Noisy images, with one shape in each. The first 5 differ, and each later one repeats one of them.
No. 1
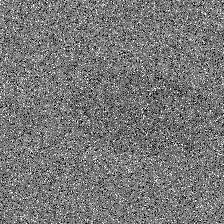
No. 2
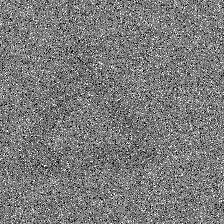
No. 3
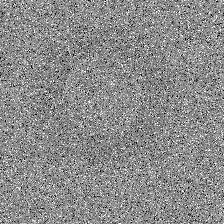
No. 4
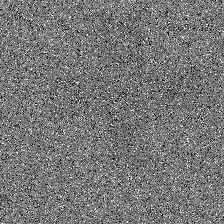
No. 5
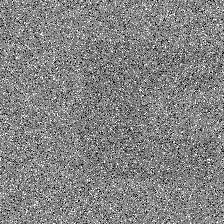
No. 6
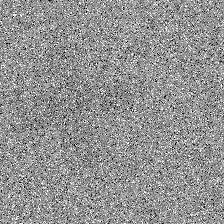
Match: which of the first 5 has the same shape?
4
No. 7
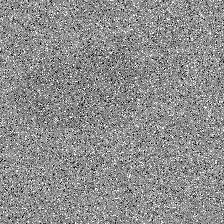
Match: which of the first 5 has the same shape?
1
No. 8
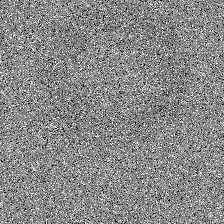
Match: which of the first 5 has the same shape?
3
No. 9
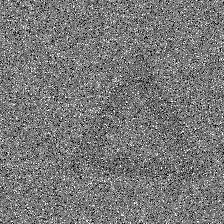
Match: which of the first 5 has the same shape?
2
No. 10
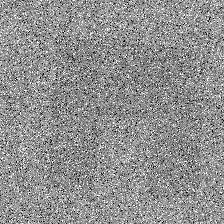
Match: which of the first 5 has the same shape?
5
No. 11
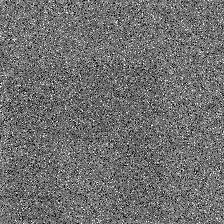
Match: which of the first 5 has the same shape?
5
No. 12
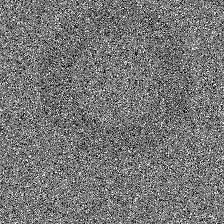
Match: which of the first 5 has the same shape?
3
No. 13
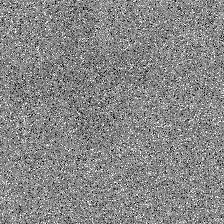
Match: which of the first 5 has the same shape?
4
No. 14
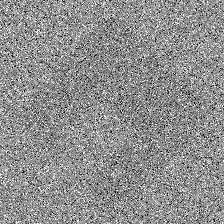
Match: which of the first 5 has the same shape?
5
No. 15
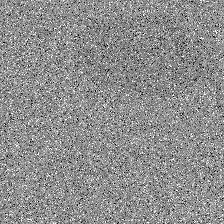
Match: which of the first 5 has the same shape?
1
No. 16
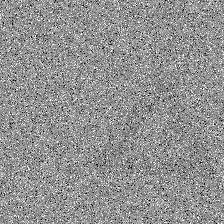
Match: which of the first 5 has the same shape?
2
